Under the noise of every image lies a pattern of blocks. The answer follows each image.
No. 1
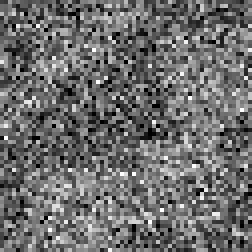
mirrored about the diagonal from the top left
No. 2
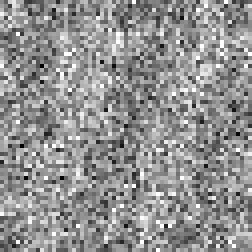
the same after a half turn
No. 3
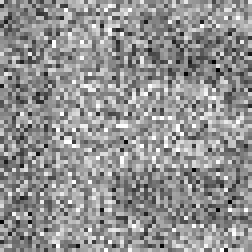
top and bottom mirror each other
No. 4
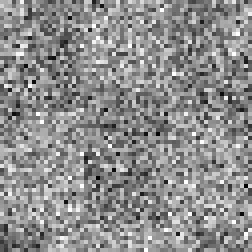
left and right mirror each other
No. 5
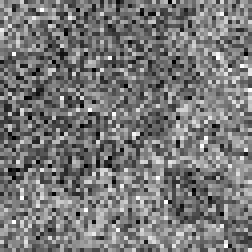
mirrored about the diagonal from the top left
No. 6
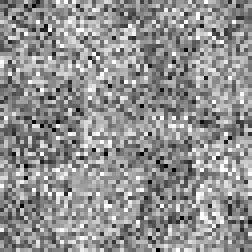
top and bottom mirror each other
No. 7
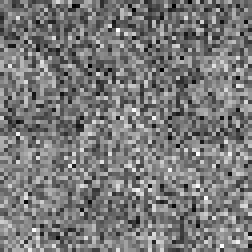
left and right mirror each other
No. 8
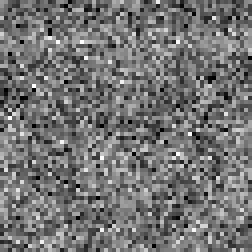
left and right mirror each other
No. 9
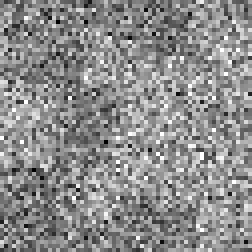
top and bottom mirror each other
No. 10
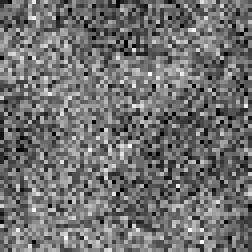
no symmetry
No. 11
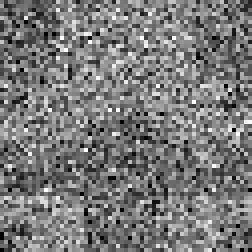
left and right mirror each other
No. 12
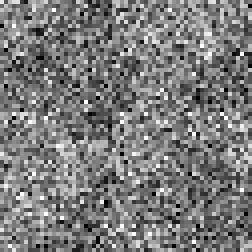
mirrored about the diagonal from the top left
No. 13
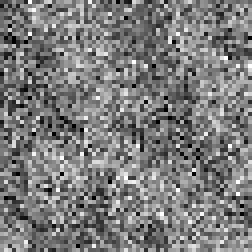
no symmetry
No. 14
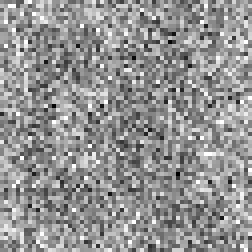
top and bottom mirror each other
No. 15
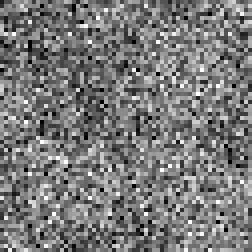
mirrored about the diagonal from the top left
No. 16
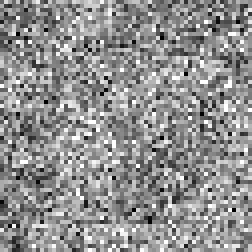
mirrored about the diagonal from the top left
